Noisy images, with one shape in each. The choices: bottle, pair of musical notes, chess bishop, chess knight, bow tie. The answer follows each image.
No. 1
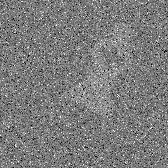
chess bishop
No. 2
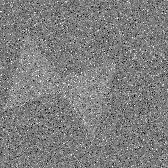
bow tie
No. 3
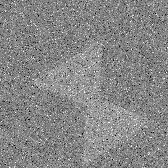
bow tie
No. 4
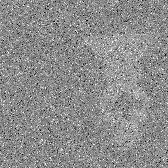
chess bishop
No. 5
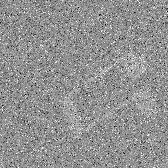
pair of musical notes
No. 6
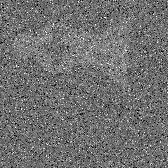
chess bishop
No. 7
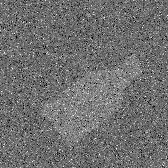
bottle
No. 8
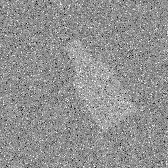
bottle
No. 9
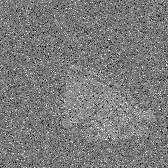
chess knight
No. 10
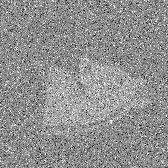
chess knight
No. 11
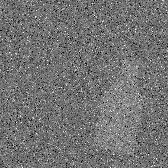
bottle
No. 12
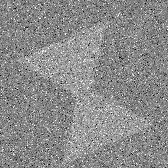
bow tie
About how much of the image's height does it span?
nearly all
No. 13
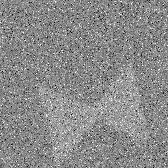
bow tie
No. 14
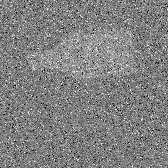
bottle
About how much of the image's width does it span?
two thirds
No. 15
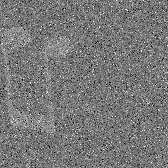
pair of musical notes
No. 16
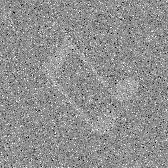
pair of musical notes
